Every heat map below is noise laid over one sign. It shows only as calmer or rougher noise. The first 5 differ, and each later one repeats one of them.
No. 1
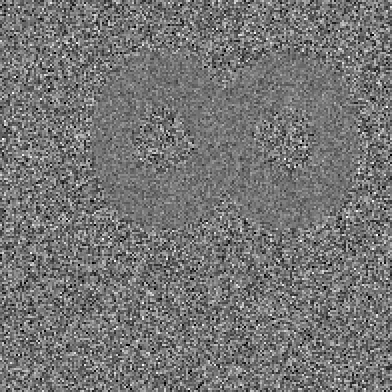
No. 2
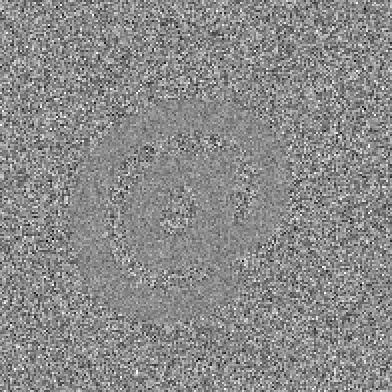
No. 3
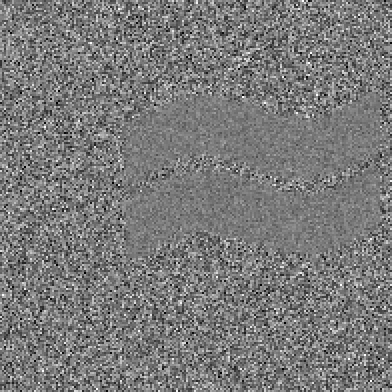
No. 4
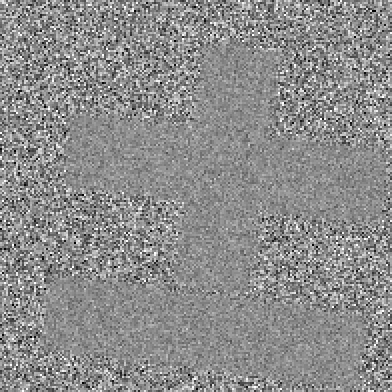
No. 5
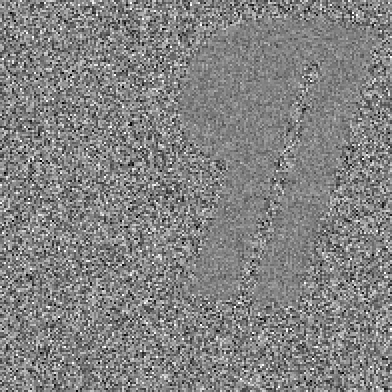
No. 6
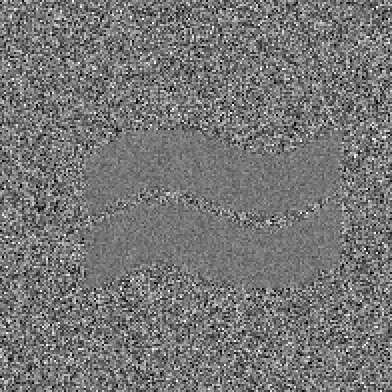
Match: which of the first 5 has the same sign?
3
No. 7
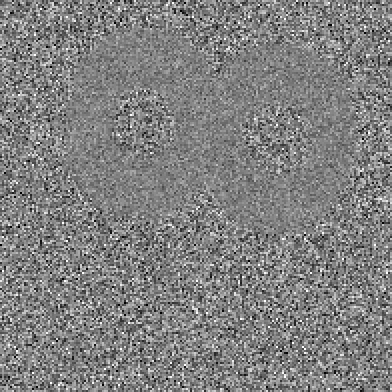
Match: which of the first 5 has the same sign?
1
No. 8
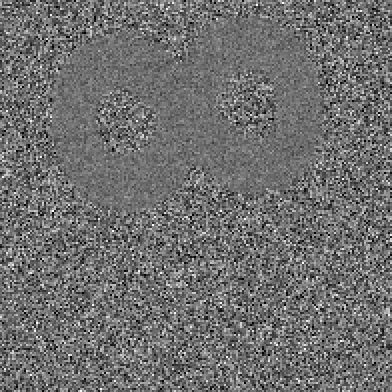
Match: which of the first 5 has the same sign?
1
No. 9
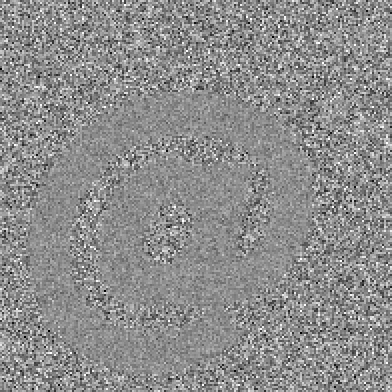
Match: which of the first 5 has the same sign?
2
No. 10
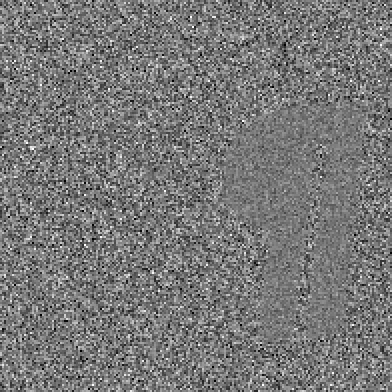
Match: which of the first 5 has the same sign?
5
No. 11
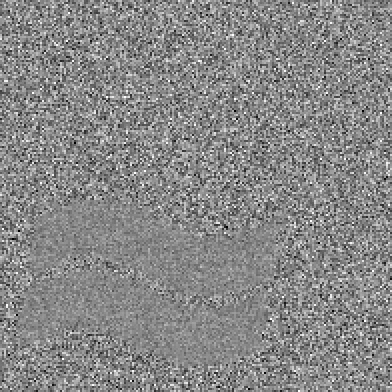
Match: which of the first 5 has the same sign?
3
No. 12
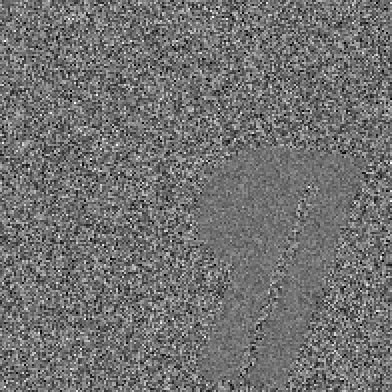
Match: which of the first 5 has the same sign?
5
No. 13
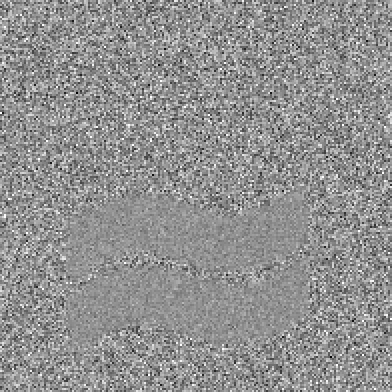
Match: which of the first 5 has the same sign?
3
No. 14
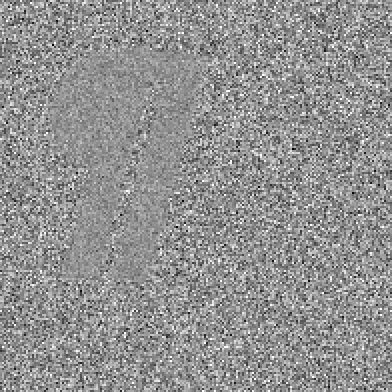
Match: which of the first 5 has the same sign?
5
